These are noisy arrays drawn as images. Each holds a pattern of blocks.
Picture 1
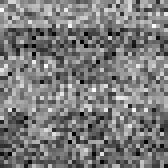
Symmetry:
left and right mirror each other
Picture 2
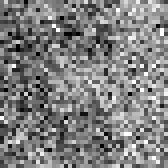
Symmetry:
top and bottom mirror each other
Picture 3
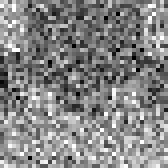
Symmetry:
left and right mirror each other
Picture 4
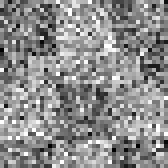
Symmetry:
left and right mirror each other
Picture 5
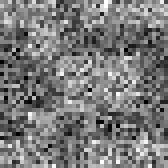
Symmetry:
top and bottom mirror each other
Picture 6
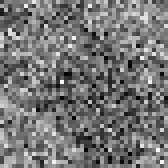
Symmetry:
mirrored about the diagonal from the top left
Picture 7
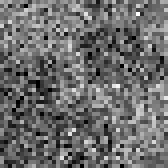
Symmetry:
mirrored about the diagonal from the bottom left
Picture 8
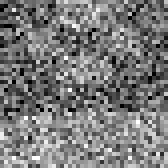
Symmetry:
left and right mirror each other
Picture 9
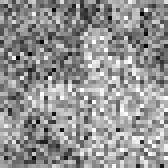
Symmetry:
mirrored about the diagonal from the top left
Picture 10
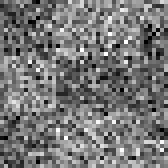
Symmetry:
top and bottom mirror each other
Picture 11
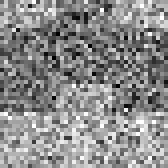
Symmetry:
left and right mirror each other
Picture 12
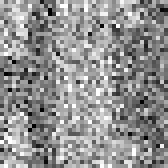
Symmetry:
top and bottom mirror each other
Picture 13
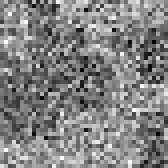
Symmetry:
no symmetry
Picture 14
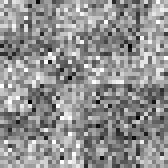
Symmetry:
mirrored about the diagonal from the top left
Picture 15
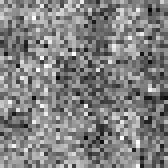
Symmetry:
top and bottom mirror each other
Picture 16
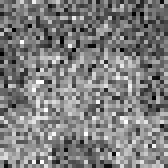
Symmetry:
left and right mirror each other
